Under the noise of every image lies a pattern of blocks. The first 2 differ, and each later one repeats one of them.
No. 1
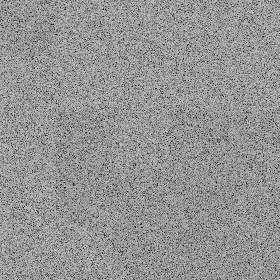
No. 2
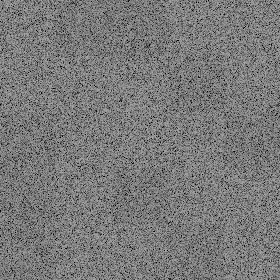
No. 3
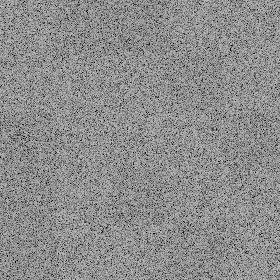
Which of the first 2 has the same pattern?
2
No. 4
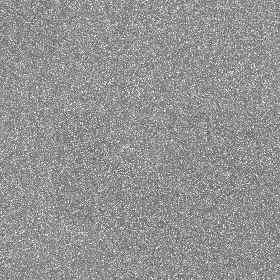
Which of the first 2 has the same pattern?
1
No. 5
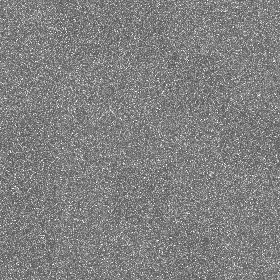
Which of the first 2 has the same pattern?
2
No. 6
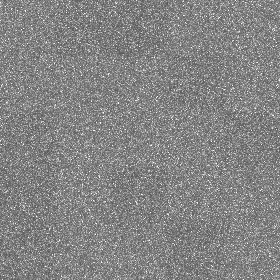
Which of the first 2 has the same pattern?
2
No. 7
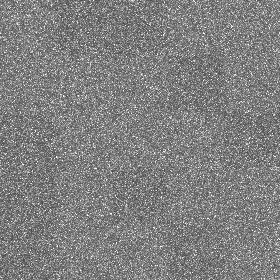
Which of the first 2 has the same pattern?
2
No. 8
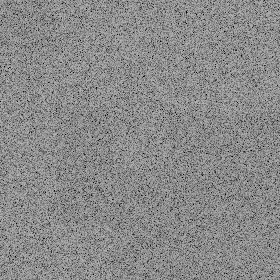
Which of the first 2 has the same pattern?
1
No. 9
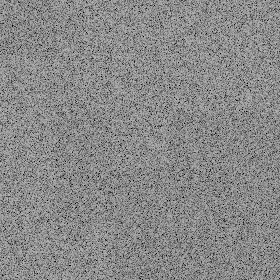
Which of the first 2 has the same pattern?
1
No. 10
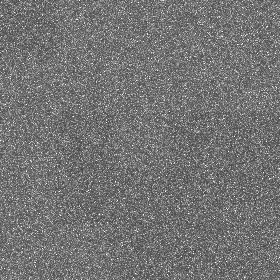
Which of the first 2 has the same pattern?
1
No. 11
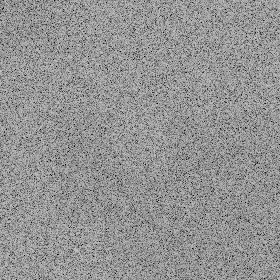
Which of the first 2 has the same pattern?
1
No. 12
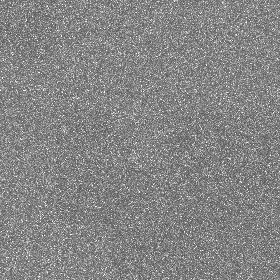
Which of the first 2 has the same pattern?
1
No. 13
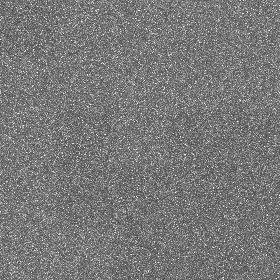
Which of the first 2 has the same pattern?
1
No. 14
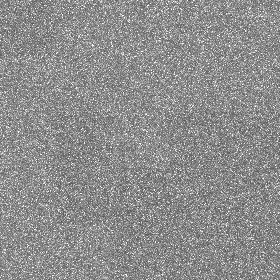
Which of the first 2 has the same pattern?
1
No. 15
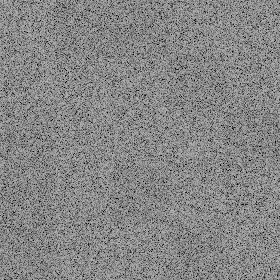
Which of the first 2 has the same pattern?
2
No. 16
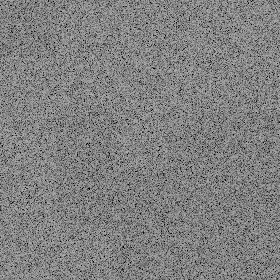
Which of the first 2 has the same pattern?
1
